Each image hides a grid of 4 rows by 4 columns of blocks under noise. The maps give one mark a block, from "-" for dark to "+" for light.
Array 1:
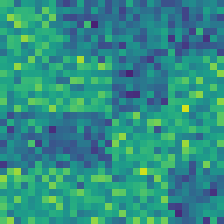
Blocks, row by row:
+ - - -
+ + - +
- - + +
+ + + -
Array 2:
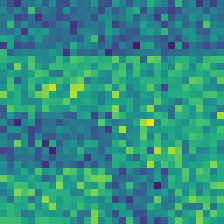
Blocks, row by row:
- - - -
+ + + +
- - + +
+ + - +
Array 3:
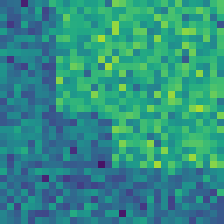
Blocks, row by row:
- + + +
- + + +
- - + +
- - - -
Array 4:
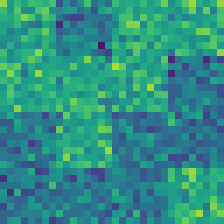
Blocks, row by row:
+ - + +
+ + + -
- + - -
- - - +
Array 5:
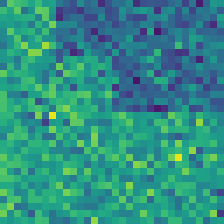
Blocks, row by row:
+ - - -
+ + - -
+ + + +
+ + + +
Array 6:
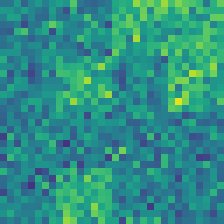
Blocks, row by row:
- - + +
- + - +
- - - -
- + - -
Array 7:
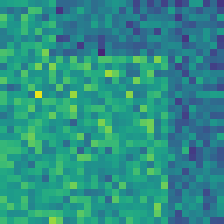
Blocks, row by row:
+ - - -
+ + + -
+ + + -
+ + + -
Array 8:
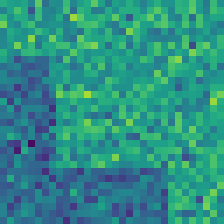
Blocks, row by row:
+ + + +
- + + +
- + + +
- - - +
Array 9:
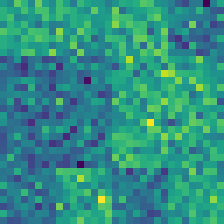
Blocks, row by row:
+ + + -
- - + +
- - + +
- + - +
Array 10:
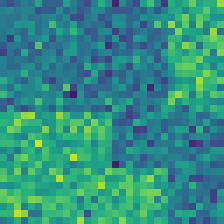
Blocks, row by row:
- - - +
- - - +
+ + - -
+ + + -
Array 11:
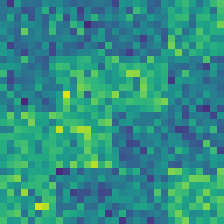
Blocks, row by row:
- - - +
- + + -
+ + - -
+ - - +
